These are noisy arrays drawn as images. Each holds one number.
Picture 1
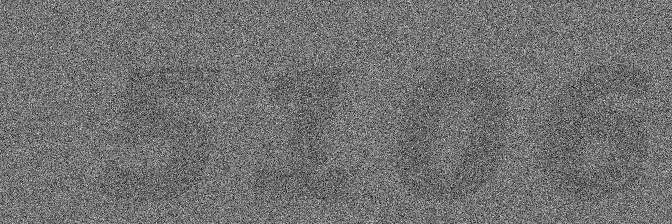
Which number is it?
5106
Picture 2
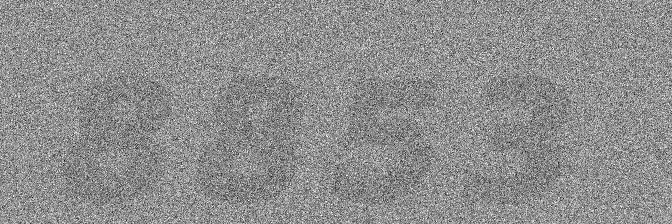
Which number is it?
8853
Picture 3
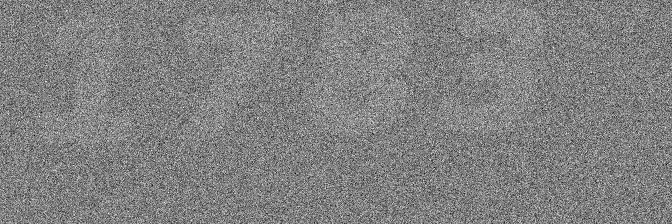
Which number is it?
1783
